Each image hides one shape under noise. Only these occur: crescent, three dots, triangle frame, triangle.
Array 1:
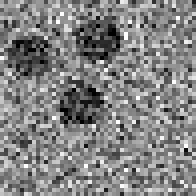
three dots
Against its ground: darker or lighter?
darker
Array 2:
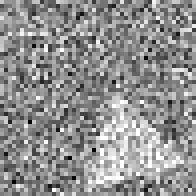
triangle
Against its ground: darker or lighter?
lighter
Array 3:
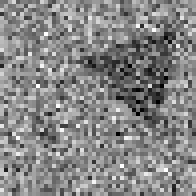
triangle
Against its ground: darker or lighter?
darker
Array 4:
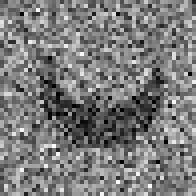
crescent
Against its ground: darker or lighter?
darker
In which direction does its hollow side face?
up
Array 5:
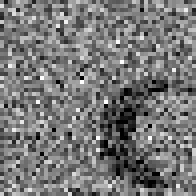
crescent
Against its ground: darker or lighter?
darker
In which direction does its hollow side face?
right
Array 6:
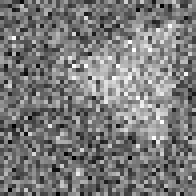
triangle
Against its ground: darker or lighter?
lighter
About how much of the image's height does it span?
two thirds
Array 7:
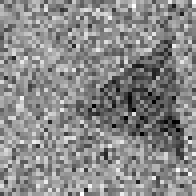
triangle
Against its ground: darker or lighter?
darker
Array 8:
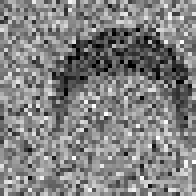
crescent
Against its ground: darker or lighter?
darker
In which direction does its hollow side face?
down
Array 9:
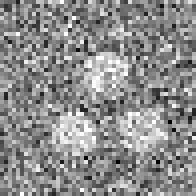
three dots
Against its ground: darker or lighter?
lighter
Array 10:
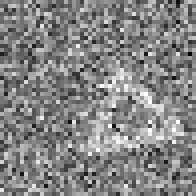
triangle frame
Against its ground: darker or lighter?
lighter
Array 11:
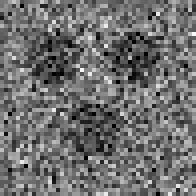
three dots
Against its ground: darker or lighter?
darker
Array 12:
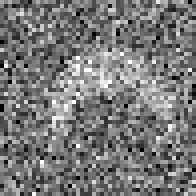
crescent
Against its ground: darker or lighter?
lighter
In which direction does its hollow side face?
down
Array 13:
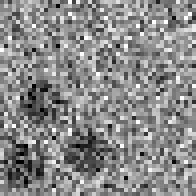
three dots
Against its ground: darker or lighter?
darker
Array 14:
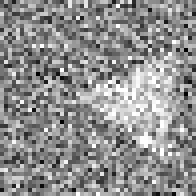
triangle
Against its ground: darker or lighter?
lighter
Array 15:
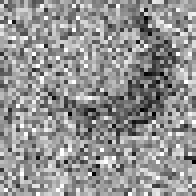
crescent
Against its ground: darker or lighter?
darker
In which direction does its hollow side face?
up and left
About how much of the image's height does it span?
two thirds
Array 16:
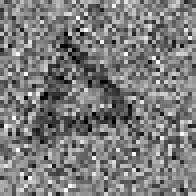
triangle frame
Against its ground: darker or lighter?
darker
